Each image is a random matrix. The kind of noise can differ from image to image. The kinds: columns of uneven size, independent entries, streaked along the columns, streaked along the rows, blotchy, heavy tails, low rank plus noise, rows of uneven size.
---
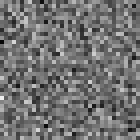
independent entries
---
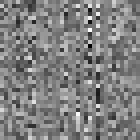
columns of uneven size
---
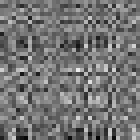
low rank plus noise
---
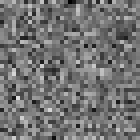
low rank plus noise
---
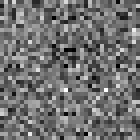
low rank plus noise
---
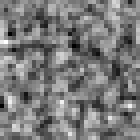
blotchy
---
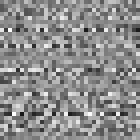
rows of uneven size
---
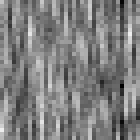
streaked along the columns
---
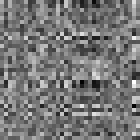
low rank plus noise
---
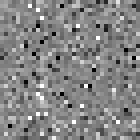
heavy tails
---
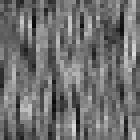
streaked along the columns
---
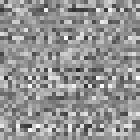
rows of uneven size
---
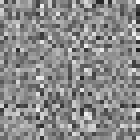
low rank plus noise
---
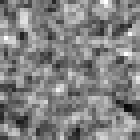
blotchy
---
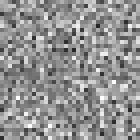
low rank plus noise
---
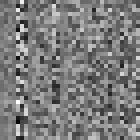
columns of uneven size
